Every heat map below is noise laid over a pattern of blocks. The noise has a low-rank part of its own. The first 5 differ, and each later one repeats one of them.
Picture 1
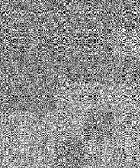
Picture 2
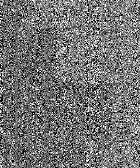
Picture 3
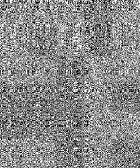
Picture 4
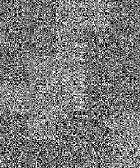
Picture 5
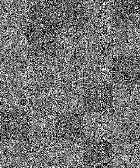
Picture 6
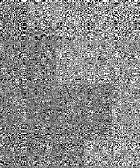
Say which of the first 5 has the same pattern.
2
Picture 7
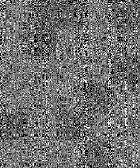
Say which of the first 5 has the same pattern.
5
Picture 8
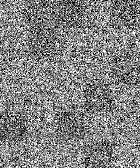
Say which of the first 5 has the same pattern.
5
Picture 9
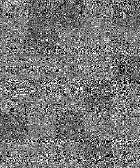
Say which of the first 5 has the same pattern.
5
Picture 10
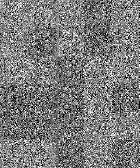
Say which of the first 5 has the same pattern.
3
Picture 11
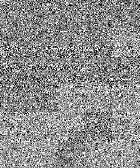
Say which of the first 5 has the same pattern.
1
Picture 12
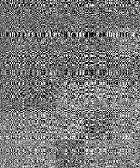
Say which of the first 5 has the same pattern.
1
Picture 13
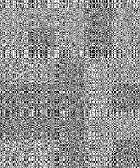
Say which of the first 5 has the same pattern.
3
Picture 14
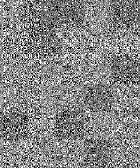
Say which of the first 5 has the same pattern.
5
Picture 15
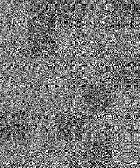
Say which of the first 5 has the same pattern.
5
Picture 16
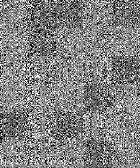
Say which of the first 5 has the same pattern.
5
